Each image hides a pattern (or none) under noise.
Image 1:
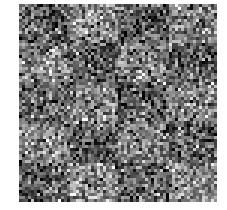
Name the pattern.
a checkerboard
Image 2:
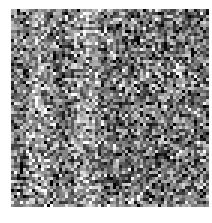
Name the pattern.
bands of columns
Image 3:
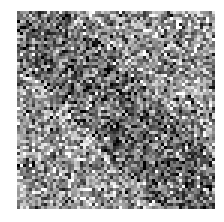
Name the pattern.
a diagonal band
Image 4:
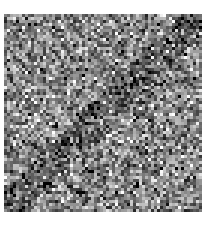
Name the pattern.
a diagonal band
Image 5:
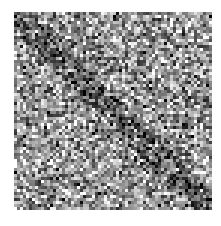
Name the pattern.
a diagonal band
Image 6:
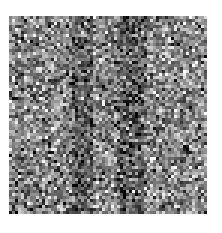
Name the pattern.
bands of columns
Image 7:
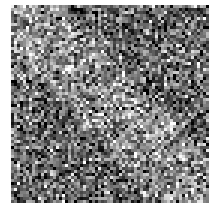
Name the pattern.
a diagonal band
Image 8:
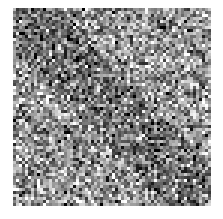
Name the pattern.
a diagonal band
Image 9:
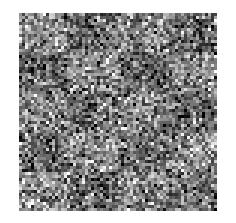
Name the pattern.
a checkerboard
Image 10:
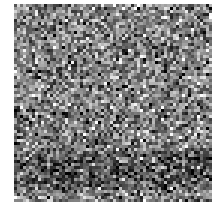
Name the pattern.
one band of rows
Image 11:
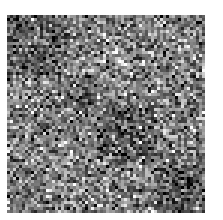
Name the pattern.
blocks along the diagonal
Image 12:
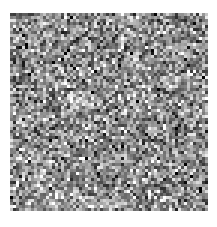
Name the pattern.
only noise
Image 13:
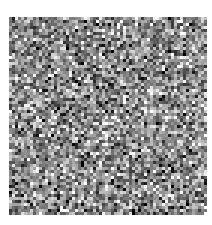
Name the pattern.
only noise
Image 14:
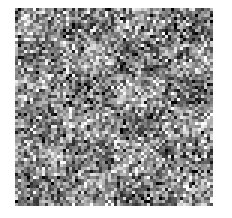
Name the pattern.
a checkerboard
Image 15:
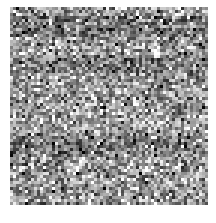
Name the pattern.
bands of rows
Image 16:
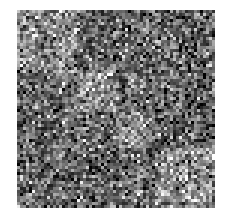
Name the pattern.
blocks along the diagonal
